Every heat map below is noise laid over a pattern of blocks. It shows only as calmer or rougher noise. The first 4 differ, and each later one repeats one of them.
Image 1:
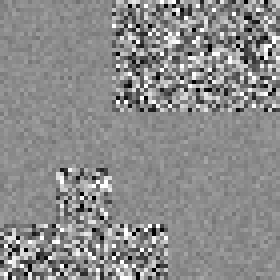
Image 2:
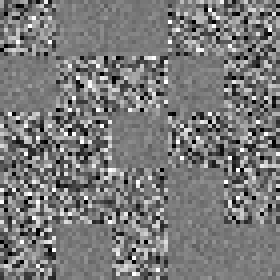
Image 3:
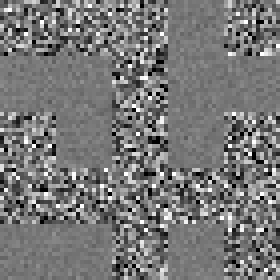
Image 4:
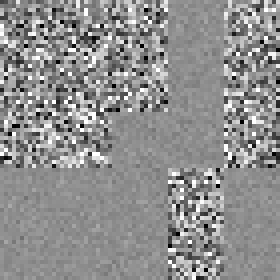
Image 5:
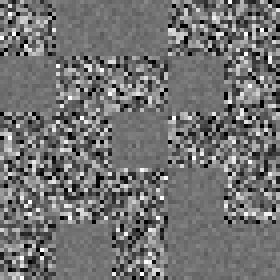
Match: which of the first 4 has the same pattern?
2
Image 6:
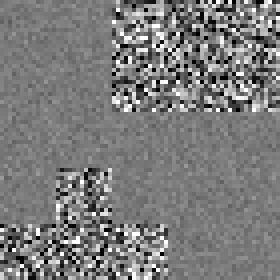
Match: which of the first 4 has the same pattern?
1
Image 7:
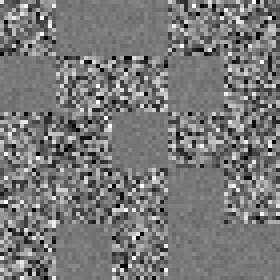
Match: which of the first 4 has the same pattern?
2
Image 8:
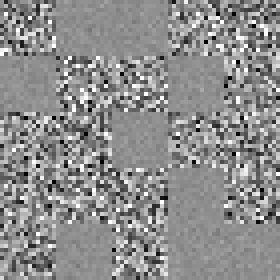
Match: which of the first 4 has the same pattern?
2
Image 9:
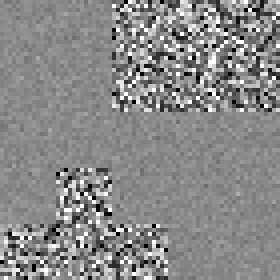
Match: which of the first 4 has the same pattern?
1
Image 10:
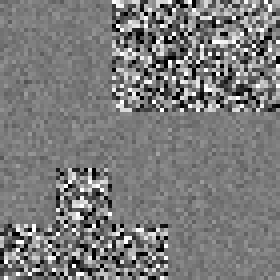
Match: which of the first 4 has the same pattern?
1
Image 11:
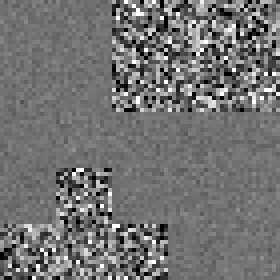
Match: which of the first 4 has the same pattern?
1
